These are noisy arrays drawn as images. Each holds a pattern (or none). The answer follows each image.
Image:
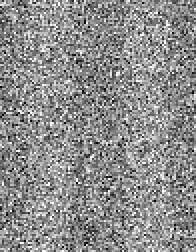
vertical stripes
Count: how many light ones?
2
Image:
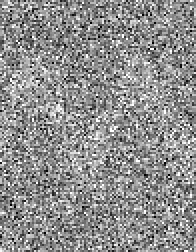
a wavy band
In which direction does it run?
left to right
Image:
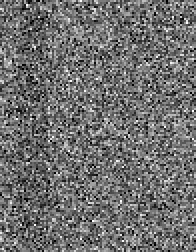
one vertical stripe
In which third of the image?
left
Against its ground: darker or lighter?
darker
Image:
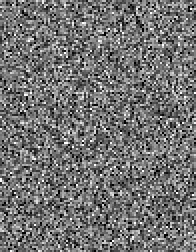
only noise
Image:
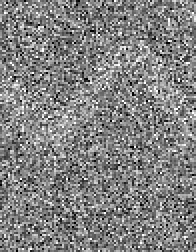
a wavy band
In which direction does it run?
left to right
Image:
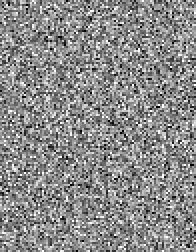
only noise
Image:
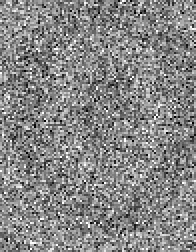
rings round one point
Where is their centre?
centre
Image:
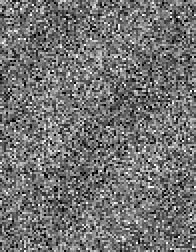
diagonal stripes
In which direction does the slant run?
bottom left to top right
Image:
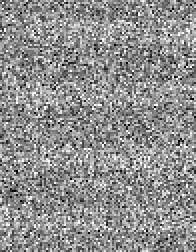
horizontal stripes
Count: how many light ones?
4
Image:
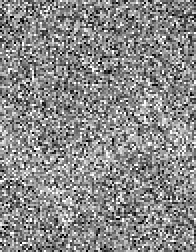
a wavy band
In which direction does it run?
left to right
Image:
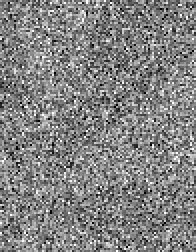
spokes from one point
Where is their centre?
bottom left
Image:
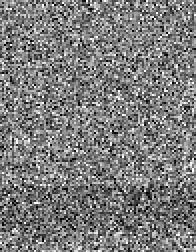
one horizontal stripe
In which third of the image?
bottom
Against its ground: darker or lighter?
darker
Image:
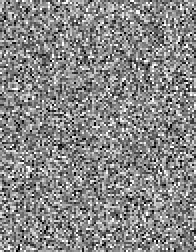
only noise
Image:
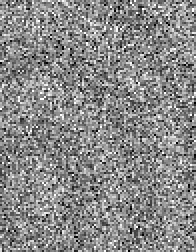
rings round one point
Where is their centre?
bottom left
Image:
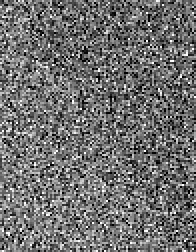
a sharp edge
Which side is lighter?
bottom left
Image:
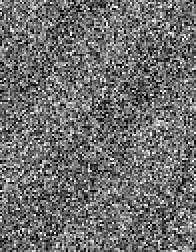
diagonal stripes
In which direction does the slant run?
bottom left to top right
